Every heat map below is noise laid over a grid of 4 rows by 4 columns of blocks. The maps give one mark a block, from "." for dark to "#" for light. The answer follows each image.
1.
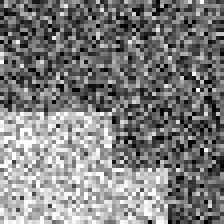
....
....
##..
###.
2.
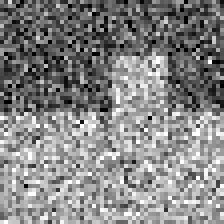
....
..#.
####
####
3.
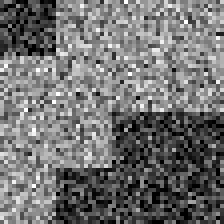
.###
####
##..
#...
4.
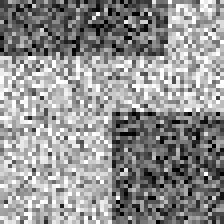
...#
####
##..
##..
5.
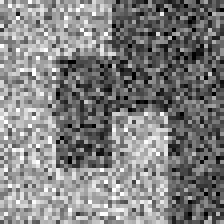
##..
#...
#.#.
###.
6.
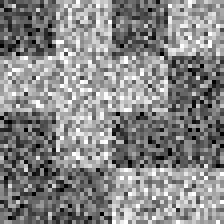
.#.#
###.
.#..
..##
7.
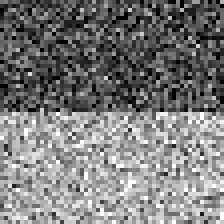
....
....
####
####
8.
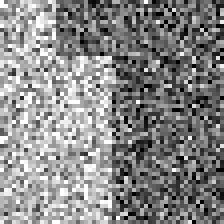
#...
##..
##..
##..
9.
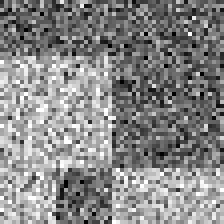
....
##..
##..
#.##
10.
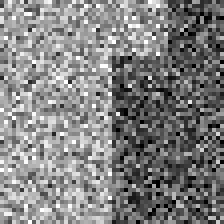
###.
##..
##..
##..
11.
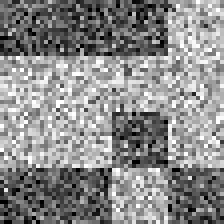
...#
####
##.#
..#.
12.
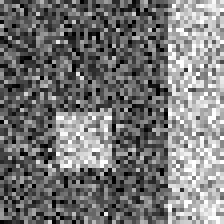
...#
...#
.#.#
...#
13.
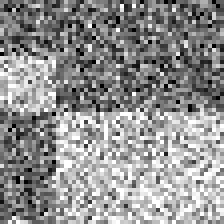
....
#...
.###
.###
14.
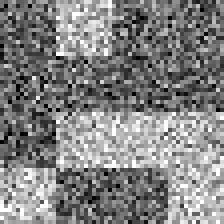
.#..
....
.###
#..#
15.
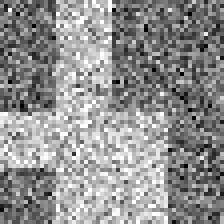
.#..
.#..
###.
.##.
